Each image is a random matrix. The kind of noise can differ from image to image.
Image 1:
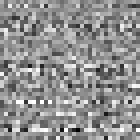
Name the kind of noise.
rows of uneven size
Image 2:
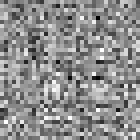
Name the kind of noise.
low rank plus noise
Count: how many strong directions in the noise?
one
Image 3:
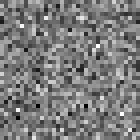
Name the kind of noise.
independent entries
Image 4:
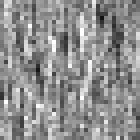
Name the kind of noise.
streaked along the columns
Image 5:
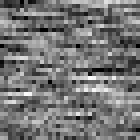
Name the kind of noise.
streaked along the rows
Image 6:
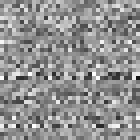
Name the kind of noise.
rows of uneven size
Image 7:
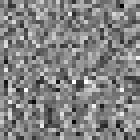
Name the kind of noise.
low rank plus noise
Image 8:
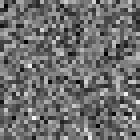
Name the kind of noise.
independent entries
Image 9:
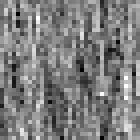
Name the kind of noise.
streaked along the columns
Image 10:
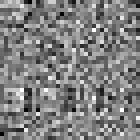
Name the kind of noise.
low rank plus noise
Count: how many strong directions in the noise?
one
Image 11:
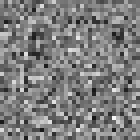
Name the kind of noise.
low rank plus noise
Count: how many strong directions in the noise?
one
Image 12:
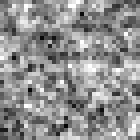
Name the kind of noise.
blotchy
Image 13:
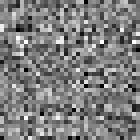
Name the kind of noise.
low rank plus noise
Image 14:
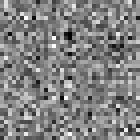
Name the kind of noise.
low rank plus noise
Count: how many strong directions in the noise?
five to eight
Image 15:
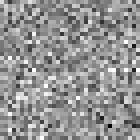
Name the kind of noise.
independent entries
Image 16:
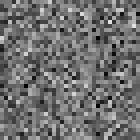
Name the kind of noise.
independent entries
